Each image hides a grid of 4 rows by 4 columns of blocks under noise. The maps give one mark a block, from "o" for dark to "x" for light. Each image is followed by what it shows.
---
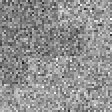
ooxx
ooox
oxxx
xxxx
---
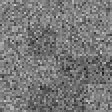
xxxx
xoxx
xxoo
xoox
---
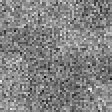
xxxo
ooxx
xooo
xoox
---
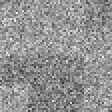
xxxo
xxxx
ooox
xoox
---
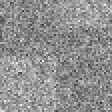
ooxx
oooo
xxoo
xxoo
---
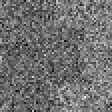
ooxx
ooox
ooox
ooxx
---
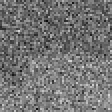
oooo
oooo
oxxx
xxxx
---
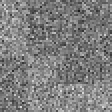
xooo
xooo
oxoo
oxxx
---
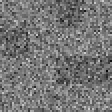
xxox
oxxx
xxoo
xxxx
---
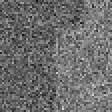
ooox
ooxx
ooxx
ooxx
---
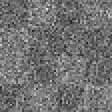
oxox
xooo
xoxo
oxox
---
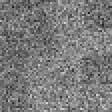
ooxo
ooxx
oxxo
oxxx
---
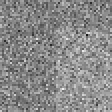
oooo
ooxx
ooxx
ooxx
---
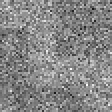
xxoo
oxoo
oxxx
ooox
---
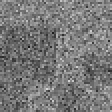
xxxx
ooxx
ooxo
oxox
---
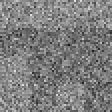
xxxx
oooo
xooo
xoxo
